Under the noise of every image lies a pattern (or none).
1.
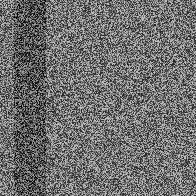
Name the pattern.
one vertical stripe
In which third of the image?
left
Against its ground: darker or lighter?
darker
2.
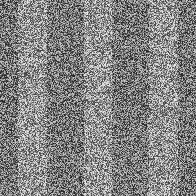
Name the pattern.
vertical stripes
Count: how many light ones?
3
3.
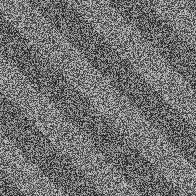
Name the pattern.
diagonal stripes
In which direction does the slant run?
top left to bottom right
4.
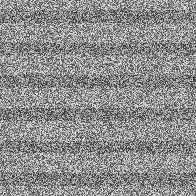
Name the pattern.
horizontal stripes
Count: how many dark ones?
6
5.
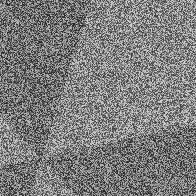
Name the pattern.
spokes from one point
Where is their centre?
bottom left
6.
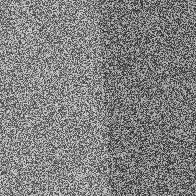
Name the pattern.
a sharp edge
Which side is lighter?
left
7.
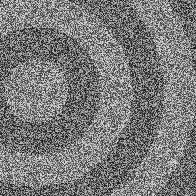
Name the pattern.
rings round one point
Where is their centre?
middle left
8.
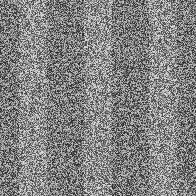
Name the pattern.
vertical stripes
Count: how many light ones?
3
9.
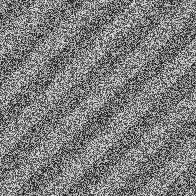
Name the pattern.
diagonal stripes
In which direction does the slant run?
bottom left to top right
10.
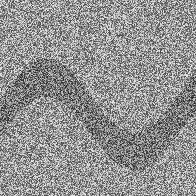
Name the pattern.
a wavy band
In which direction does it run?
left to right
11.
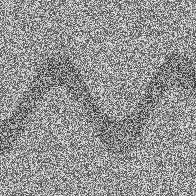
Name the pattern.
a wavy band
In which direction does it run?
left to right
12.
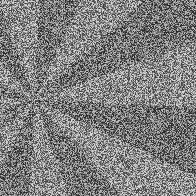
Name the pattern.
spokes from one point
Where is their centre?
middle left
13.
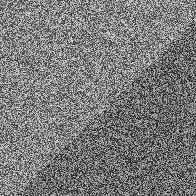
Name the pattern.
a sharp edge
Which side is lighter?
top left
